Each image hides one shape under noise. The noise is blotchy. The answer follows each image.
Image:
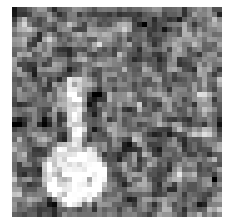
lollipop
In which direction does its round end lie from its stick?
down
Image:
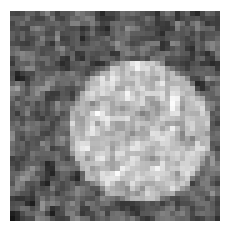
disc
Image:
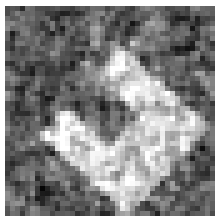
square with a notch
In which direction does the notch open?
up and left
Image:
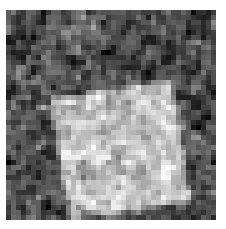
square
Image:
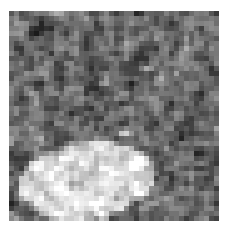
ellipse
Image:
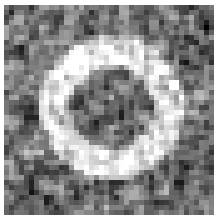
ring
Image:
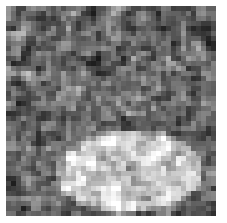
ellipse
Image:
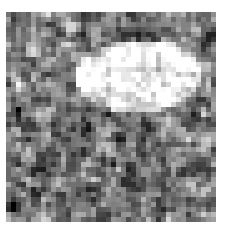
ellipse
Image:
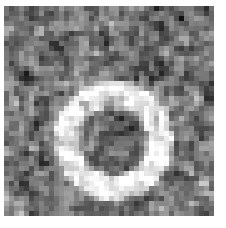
ring
